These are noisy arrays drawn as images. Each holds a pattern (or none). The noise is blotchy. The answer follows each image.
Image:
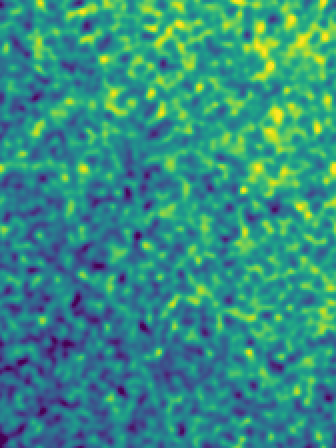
a smooth slope
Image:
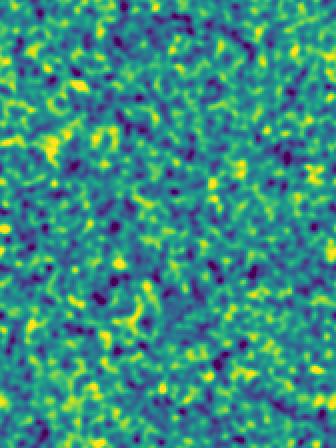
only noise
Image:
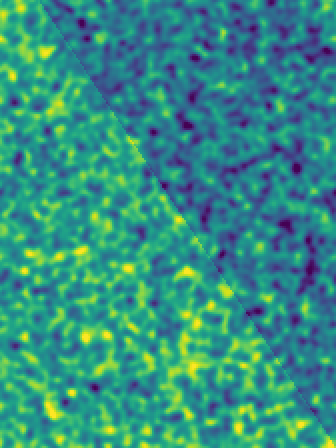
a sharp edge
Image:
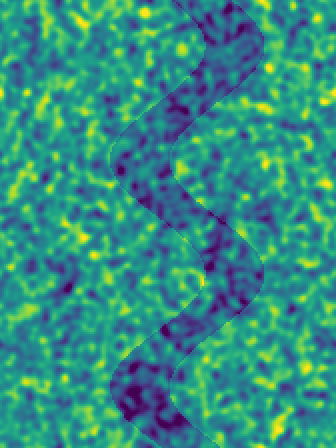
a wavy band
